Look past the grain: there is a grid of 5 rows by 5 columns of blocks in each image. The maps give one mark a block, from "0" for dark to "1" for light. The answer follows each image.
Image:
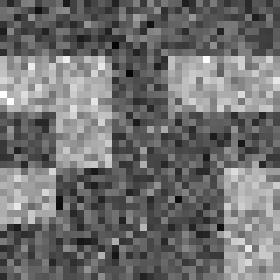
0 0 0 0 0
1 1 0 1 1
0 1 0 0 0
1 0 0 0 1
0 0 0 0 1
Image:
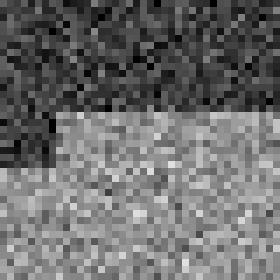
0 0 0 0 0
0 0 0 0 0
0 1 1 1 1
1 1 1 1 1
1 1 1 1 1
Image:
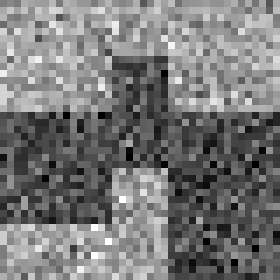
1 1 1 1 1
1 1 0 1 1
0 0 0 0 0
0 0 1 0 0
1 1 1 0 0
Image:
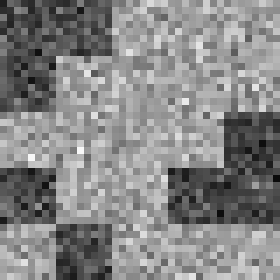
0 0 1 1 1
0 1 1 1 1
1 1 1 1 0
0 1 1 0 0
1 0 1 1 1
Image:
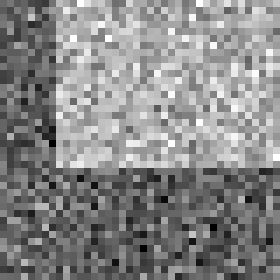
0 1 1 1 1
0 1 1 1 1
0 1 1 1 1
0 0 0 0 0
0 0 0 0 0
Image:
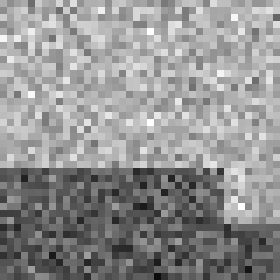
1 1 1 1 1
1 1 1 1 1
1 1 1 1 1
0 0 0 0 1
0 0 0 0 0
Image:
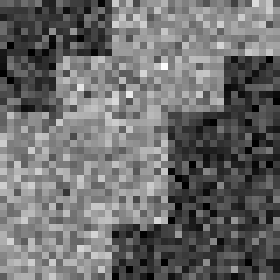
0 0 1 1 1
0 1 1 1 0
1 1 1 0 0
1 1 1 0 0
1 1 0 0 0
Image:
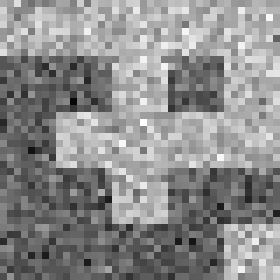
1 1 1 1 1
0 0 1 0 1
0 1 1 1 1
0 0 1 0 0
0 0 0 0 1
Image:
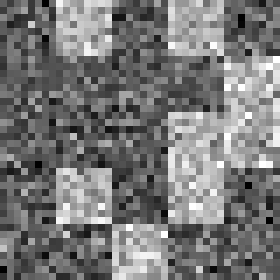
0 1 0 1 0
0 0 0 0 1
0 0 0 1 1
0 1 0 1 0
0 0 1 0 0
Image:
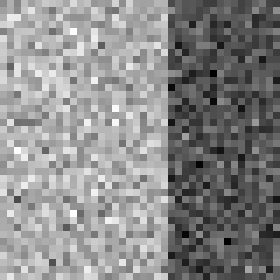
1 1 1 0 0
1 1 1 0 0
1 1 1 0 0
1 1 1 0 0
1 1 1 0 0
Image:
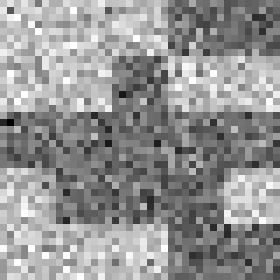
1 1 1 0 0
1 1 0 1 1
0 0 0 0 0
1 0 0 0 1
1 1 1 0 0
